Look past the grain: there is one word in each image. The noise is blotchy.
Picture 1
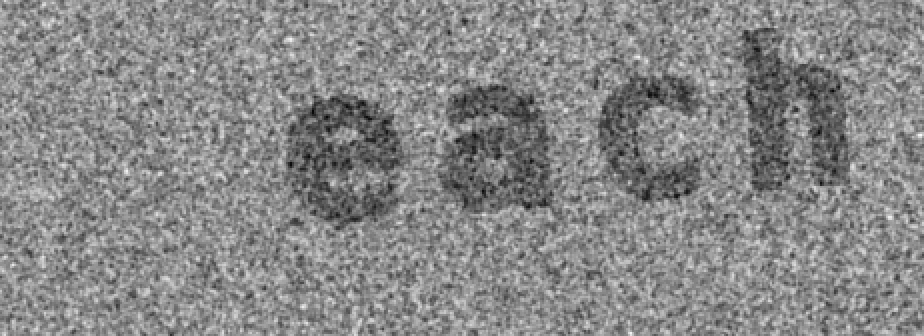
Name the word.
each
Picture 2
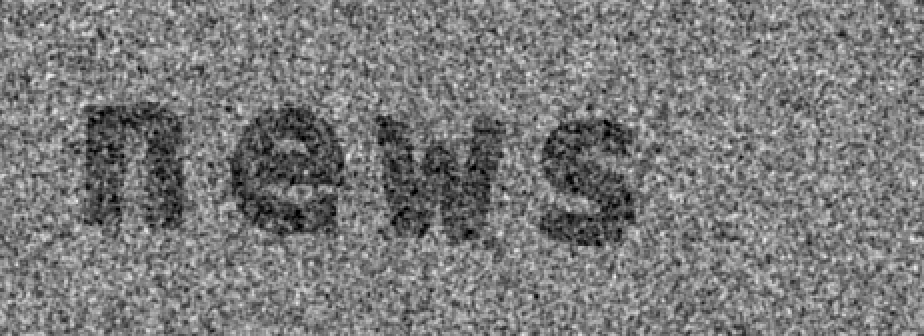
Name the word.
news
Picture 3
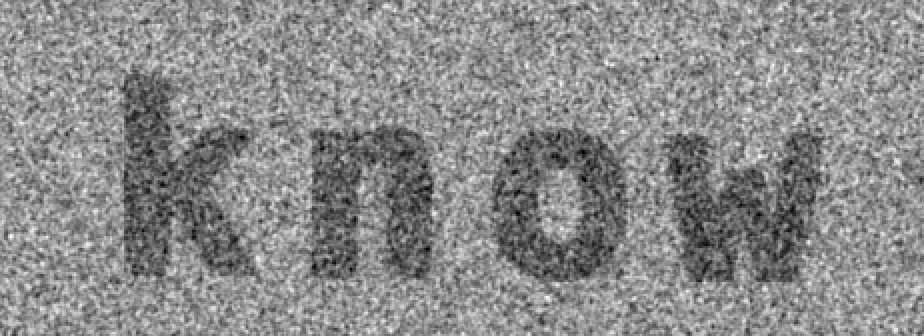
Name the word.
know
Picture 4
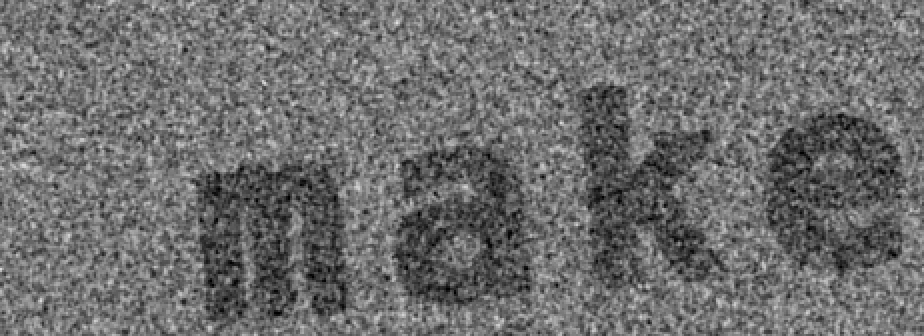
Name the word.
make
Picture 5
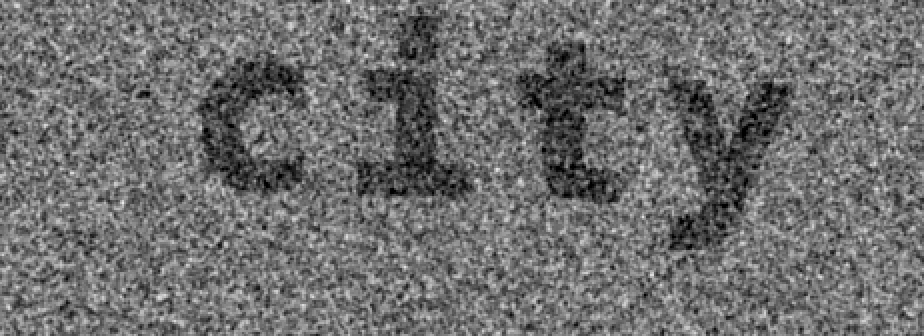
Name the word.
city
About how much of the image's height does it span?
two thirds
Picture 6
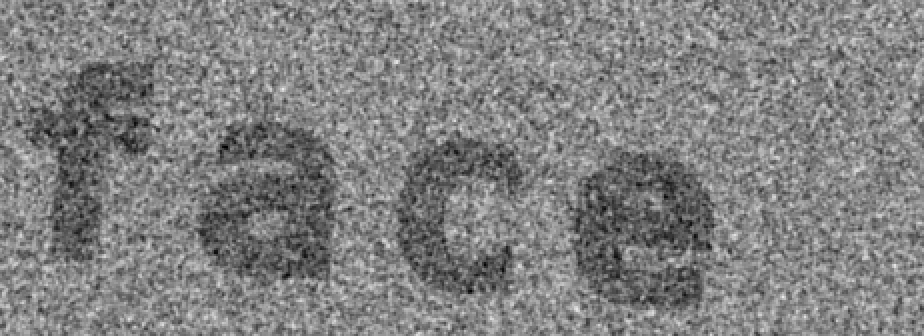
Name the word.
face
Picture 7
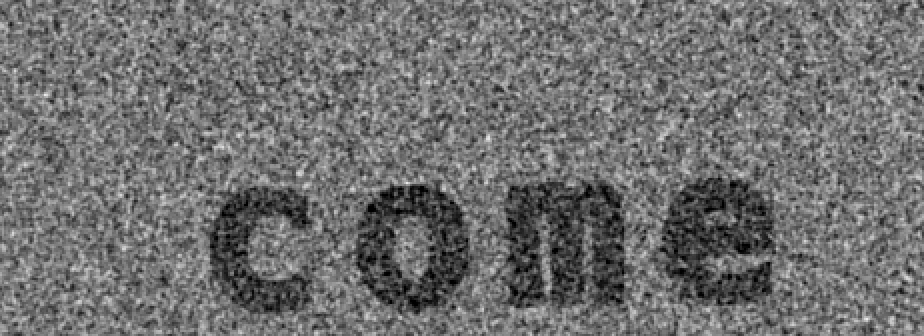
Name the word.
come
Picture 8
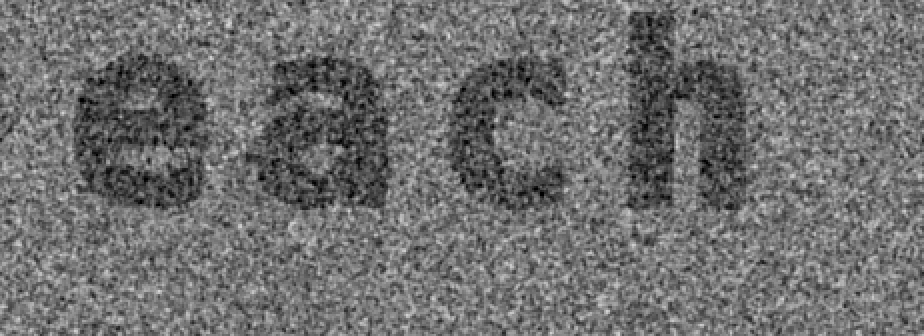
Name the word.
each
